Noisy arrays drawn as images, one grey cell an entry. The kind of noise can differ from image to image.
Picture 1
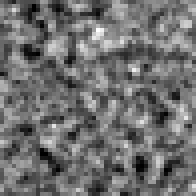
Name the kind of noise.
blotchy
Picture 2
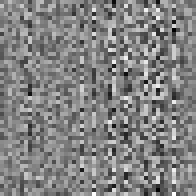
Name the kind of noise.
columns of uneven size
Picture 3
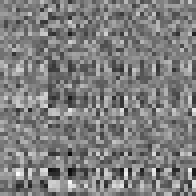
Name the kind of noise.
low rank plus noise
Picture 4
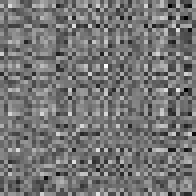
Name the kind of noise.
low rank plus noise
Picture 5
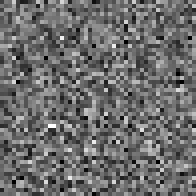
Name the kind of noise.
low rank plus noise
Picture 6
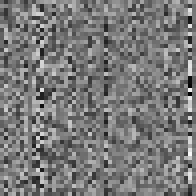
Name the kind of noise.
columns of uneven size
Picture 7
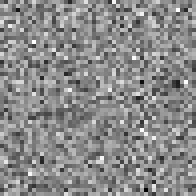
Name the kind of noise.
low rank plus noise
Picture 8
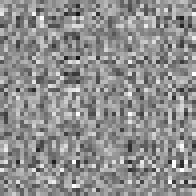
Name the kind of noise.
low rank plus noise
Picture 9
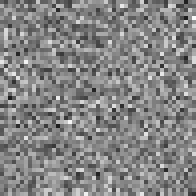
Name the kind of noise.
low rank plus noise
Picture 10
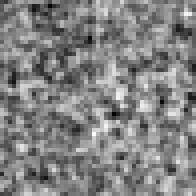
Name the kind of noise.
blotchy
